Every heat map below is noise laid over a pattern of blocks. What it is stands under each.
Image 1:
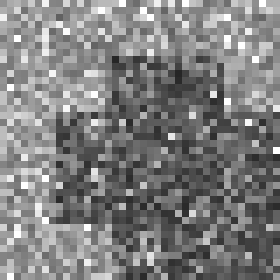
mirrored about the diagonal from the top left
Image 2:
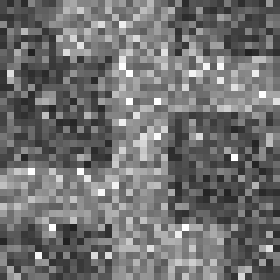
the same after a half turn
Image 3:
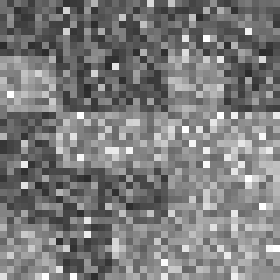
no symmetry
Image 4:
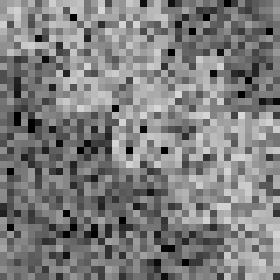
mirrored about the diagonal from the bottom left
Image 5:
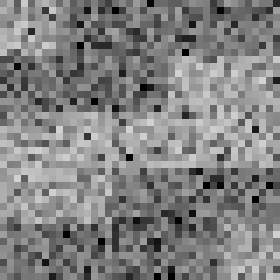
the same after a half turn
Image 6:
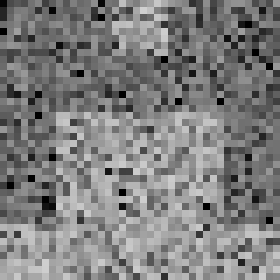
left and right mirror each other
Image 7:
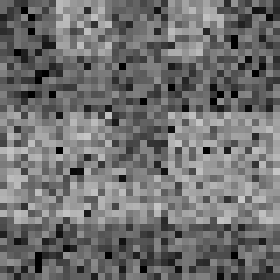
left and right mirror each other
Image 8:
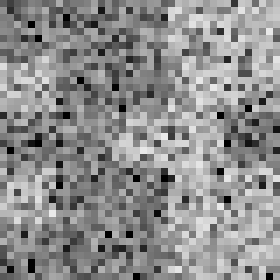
top and bottom mirror each other
